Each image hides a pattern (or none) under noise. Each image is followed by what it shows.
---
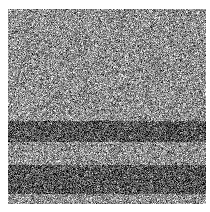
bands of rows
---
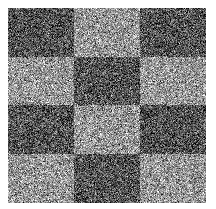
a checkerboard
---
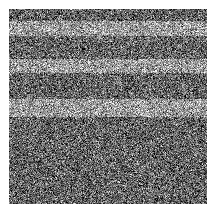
bands of rows
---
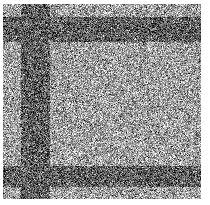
bands of rows crossing bands of columns
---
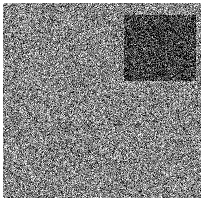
one block
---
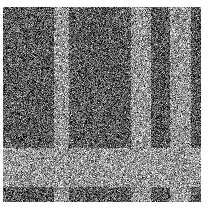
bands of rows crossing bands of columns
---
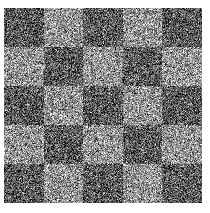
a checkerboard
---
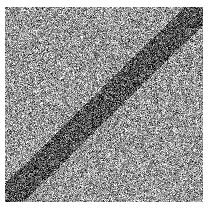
a diagonal band
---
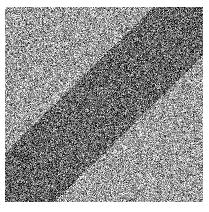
a diagonal band
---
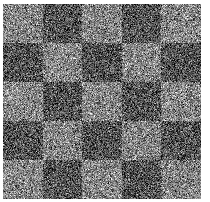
a checkerboard
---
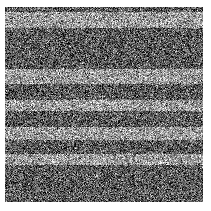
bands of rows
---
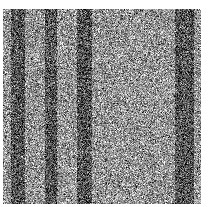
bands of columns
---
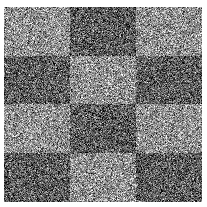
a checkerboard
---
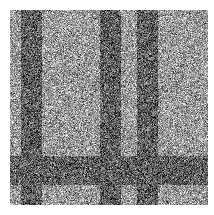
bands of rows crossing bands of columns
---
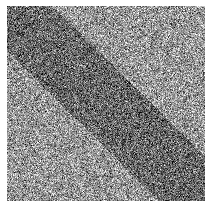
a diagonal band
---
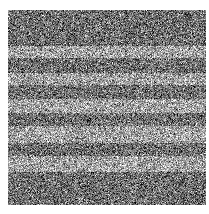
bands of rows
